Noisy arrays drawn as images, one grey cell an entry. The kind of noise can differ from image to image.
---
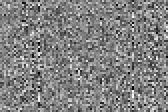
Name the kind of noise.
columns of uneven size
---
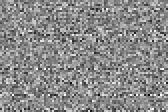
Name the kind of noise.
rows of uneven size
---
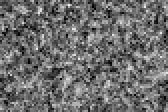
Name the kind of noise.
blotchy
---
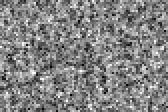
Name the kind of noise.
blotchy
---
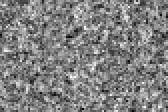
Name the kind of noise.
blotchy
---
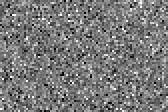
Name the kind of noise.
heavy tails
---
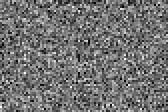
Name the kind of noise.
low rank plus noise
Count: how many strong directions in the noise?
two
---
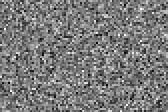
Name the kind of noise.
independent entries
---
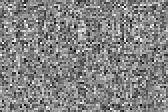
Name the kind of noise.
low rank plus noise
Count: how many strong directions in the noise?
one
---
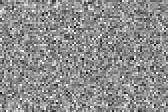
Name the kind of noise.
low rank plus noise
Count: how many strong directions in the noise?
two
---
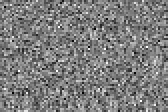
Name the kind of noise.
low rank plus noise
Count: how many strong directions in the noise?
two
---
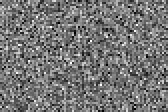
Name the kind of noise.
independent entries
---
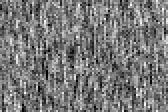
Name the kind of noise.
streaked along the columns
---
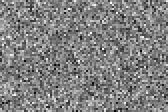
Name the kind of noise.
independent entries
